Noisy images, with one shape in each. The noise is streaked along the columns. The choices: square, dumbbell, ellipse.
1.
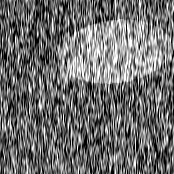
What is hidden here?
light ellipse
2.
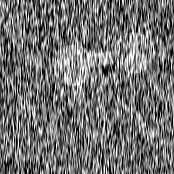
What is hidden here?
light dumbbell
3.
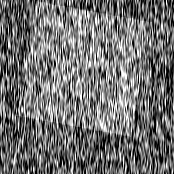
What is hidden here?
light square
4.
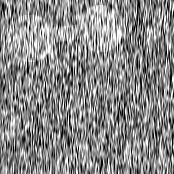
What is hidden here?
light dumbbell
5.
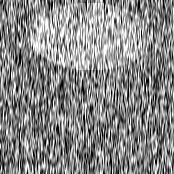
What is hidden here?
light ellipse
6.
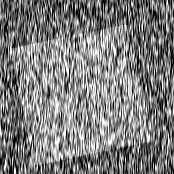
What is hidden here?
light square
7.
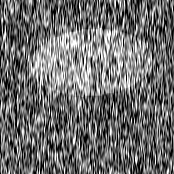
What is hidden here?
light ellipse
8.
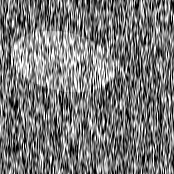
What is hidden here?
light ellipse
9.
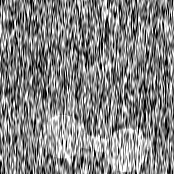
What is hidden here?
light dumbbell
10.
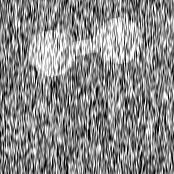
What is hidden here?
light dumbbell
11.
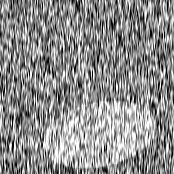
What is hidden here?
light ellipse
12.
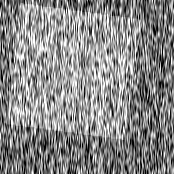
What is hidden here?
light square
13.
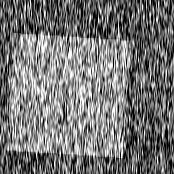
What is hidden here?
light square
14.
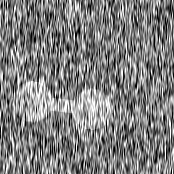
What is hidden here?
light dumbbell
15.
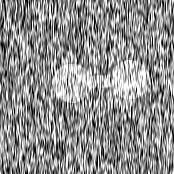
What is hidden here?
light dumbbell
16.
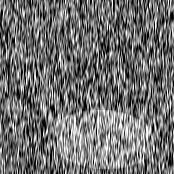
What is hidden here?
light ellipse
